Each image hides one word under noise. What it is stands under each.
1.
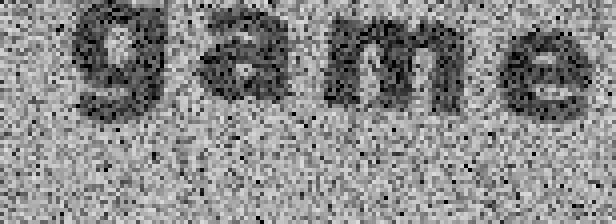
game
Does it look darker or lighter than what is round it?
darker
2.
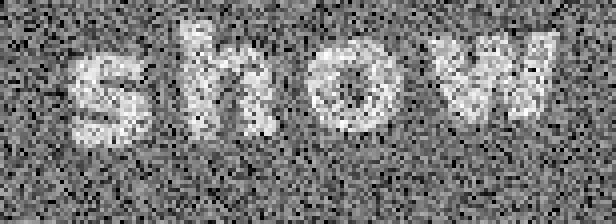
show
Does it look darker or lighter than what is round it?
lighter
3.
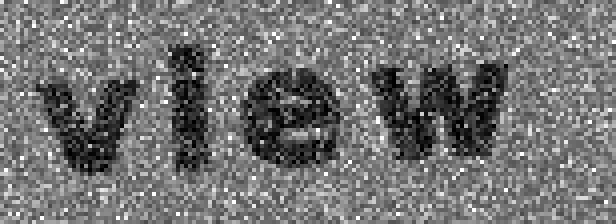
view
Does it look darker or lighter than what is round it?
darker
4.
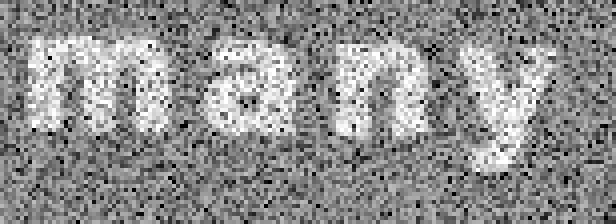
many
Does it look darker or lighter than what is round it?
lighter
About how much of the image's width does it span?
nearly all
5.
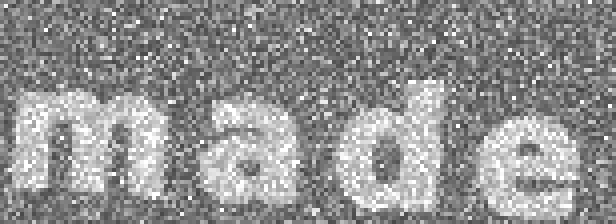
made
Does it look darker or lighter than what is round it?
lighter
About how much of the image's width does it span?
nearly all
